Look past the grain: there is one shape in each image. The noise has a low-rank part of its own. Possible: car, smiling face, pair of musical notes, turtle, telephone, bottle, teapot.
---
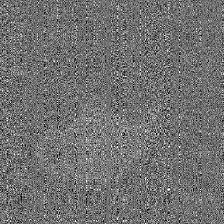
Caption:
light teapot
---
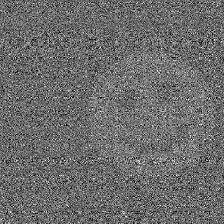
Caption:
light smiling face
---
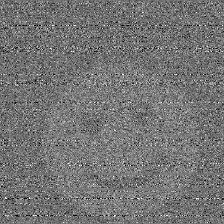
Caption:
light smiling face
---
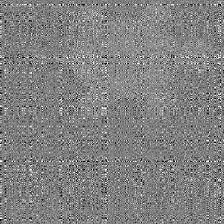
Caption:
light turtle
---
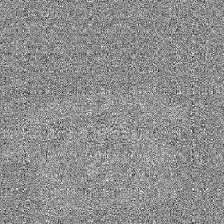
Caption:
light telephone
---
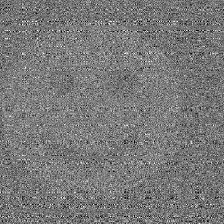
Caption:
light smiling face
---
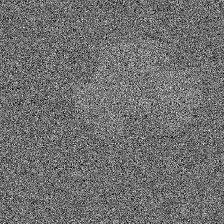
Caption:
light car
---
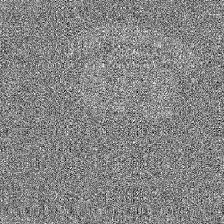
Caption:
light telephone
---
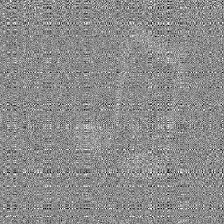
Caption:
light pair of musical notes
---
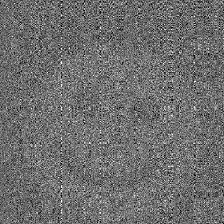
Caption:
light smiling face
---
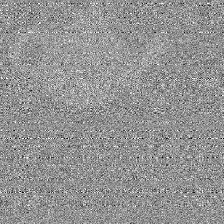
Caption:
light teapot
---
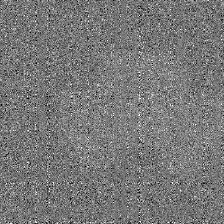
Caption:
light car
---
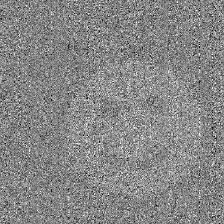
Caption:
light smiling face
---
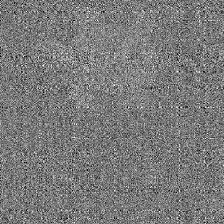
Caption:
light turtle
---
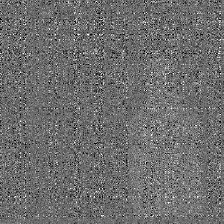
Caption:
light bottle
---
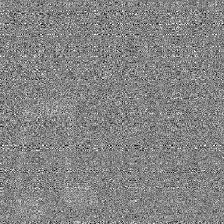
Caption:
light pair of musical notes
